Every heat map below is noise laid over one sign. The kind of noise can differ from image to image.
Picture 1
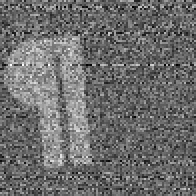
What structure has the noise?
rows of uneven size
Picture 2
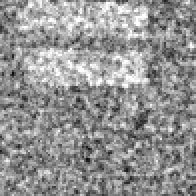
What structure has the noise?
blotchy
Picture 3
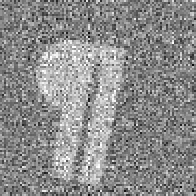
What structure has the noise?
low rank plus noise
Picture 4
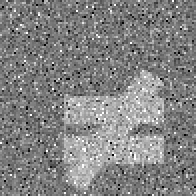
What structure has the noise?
heavy tails
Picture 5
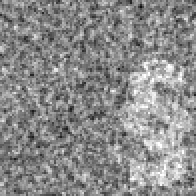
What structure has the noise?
blotchy
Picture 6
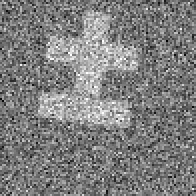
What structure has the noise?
independent entries
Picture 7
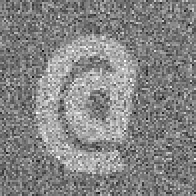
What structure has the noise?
low rank plus noise
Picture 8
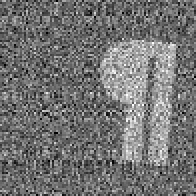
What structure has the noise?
low rank plus noise
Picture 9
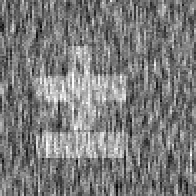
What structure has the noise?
streaked along the columns
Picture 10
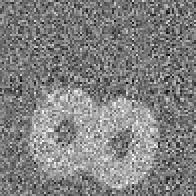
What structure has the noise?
low rank plus noise
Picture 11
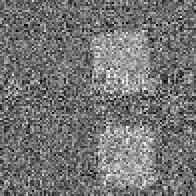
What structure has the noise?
low rank plus noise
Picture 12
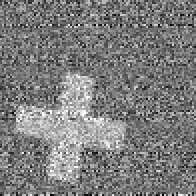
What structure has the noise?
rows of uneven size
